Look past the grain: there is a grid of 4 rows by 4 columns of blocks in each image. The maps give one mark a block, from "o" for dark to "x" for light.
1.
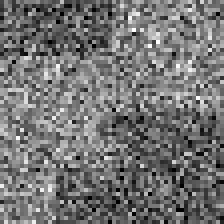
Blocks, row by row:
ooxx
xxxx
xxoo
xooo
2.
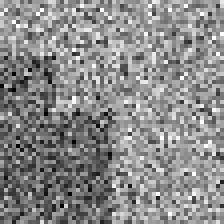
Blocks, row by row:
xxxx
oxxx
ooxx
ooxx
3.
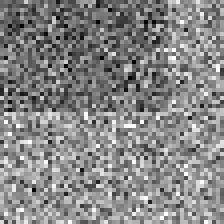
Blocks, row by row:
ooox
ooox
xxxx
xxxx
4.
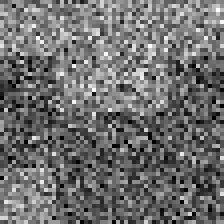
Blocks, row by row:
xxxx
oxxo
oooo
xooo
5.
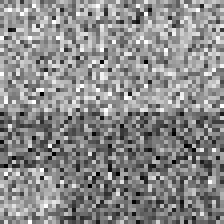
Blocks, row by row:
xxxx
xxxx
oooo
xooo
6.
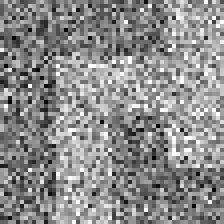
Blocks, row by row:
ooox
oxxx
oxox
oxoo
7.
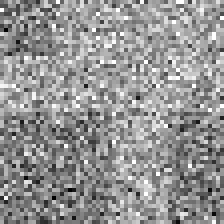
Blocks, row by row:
oxxx
xxxx
ooxo
ooxo
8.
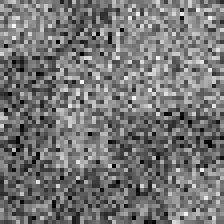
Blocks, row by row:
xoxx
oxxx
oxoo
ooox
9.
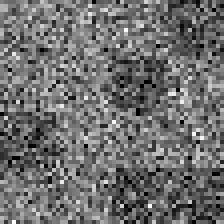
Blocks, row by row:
xxxo
xxox
oxxx
xxoo
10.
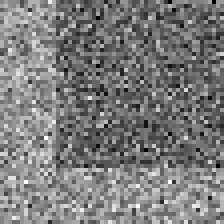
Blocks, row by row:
xooo
xooo
xooo
xxxx
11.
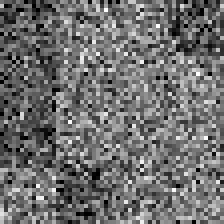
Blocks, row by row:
oxxo
oxxx
oxxx
xoxx
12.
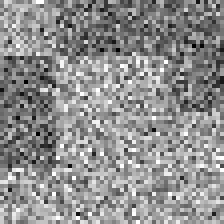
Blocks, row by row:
xooo
oxxo
oxxx
xxxx
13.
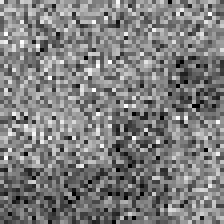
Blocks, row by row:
xxxx
xxxo
xxox
ooox
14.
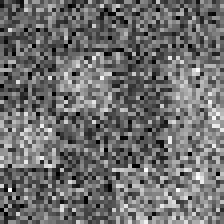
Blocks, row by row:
oooo
oxox
xoox
ooxx
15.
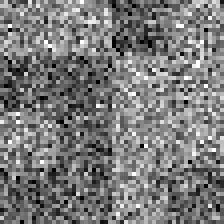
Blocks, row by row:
xxox
ooxx
xoxx
ooxo
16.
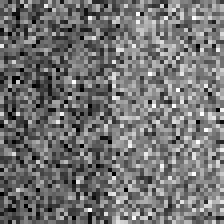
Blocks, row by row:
ooxx
ooxx
ooxx
ooxx
